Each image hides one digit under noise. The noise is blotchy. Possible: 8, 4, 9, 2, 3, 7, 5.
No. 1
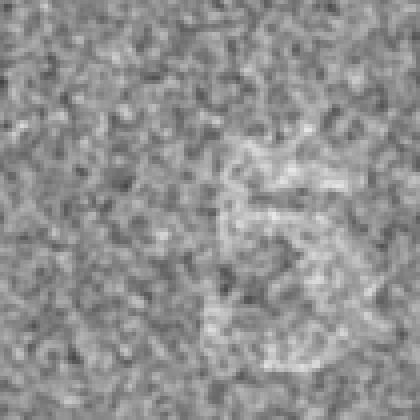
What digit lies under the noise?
5
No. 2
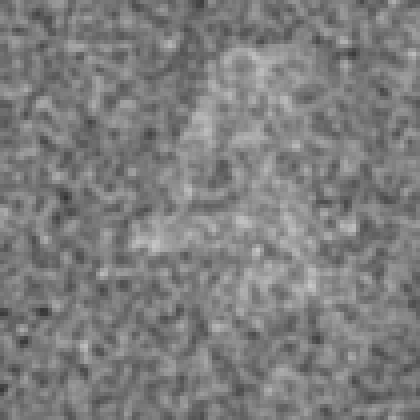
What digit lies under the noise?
4
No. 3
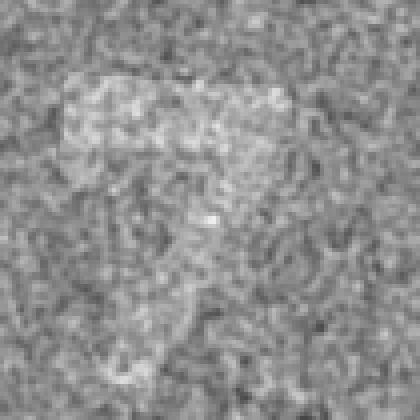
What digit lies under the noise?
7
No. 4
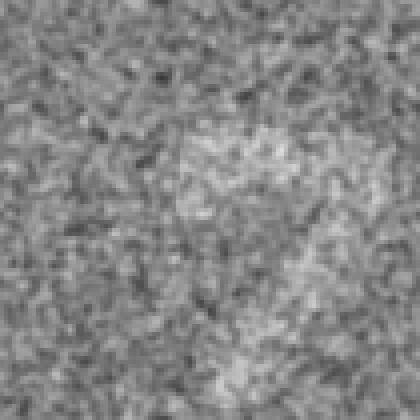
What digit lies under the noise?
7
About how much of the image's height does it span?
two thirds
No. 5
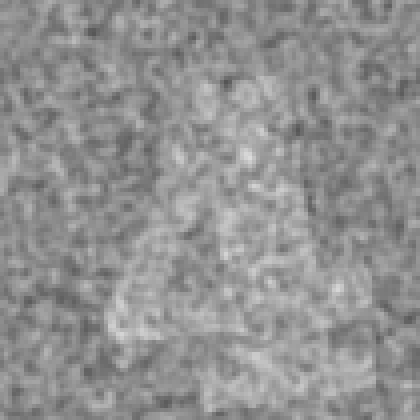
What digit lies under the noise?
4
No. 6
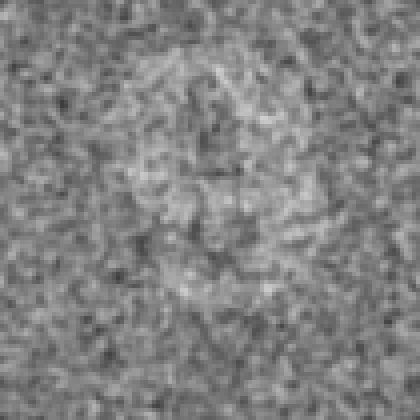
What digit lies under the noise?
9
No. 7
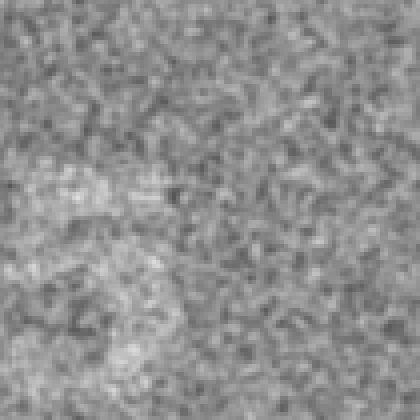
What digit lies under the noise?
5
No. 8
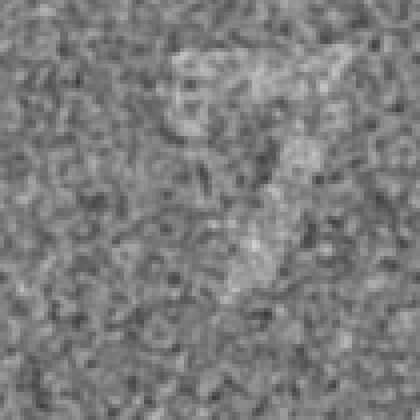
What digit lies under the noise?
7
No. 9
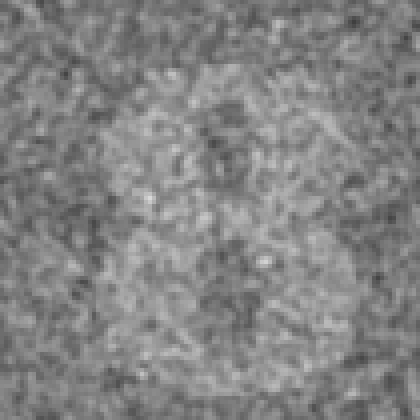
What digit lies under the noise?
8
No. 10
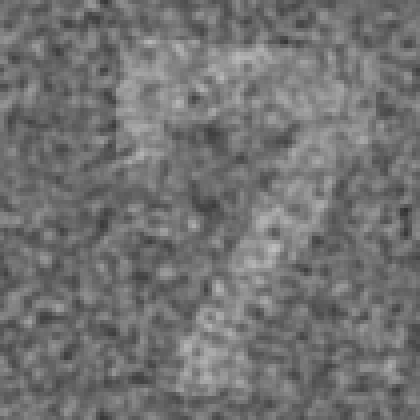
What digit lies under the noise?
7
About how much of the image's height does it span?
nearly all
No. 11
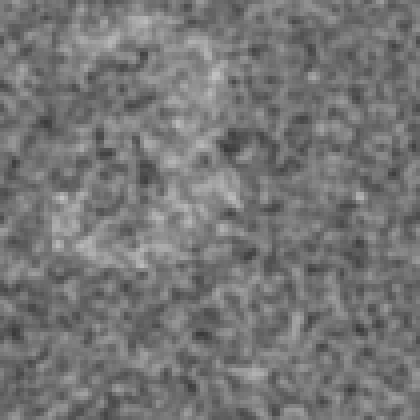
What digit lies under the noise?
3
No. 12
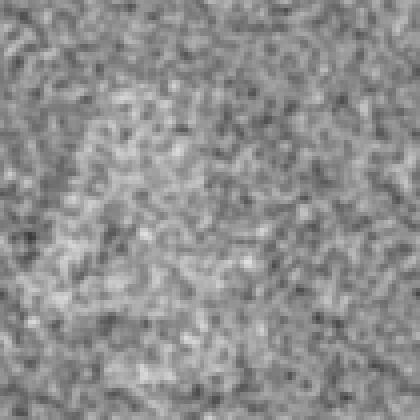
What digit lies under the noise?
4
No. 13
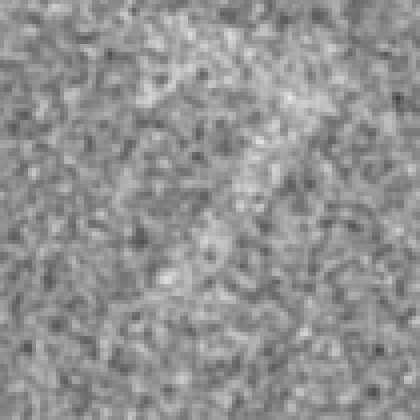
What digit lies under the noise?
7
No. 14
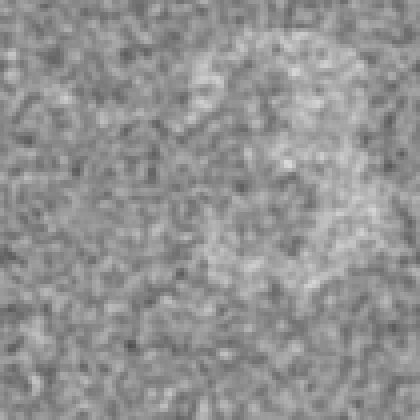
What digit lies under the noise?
3
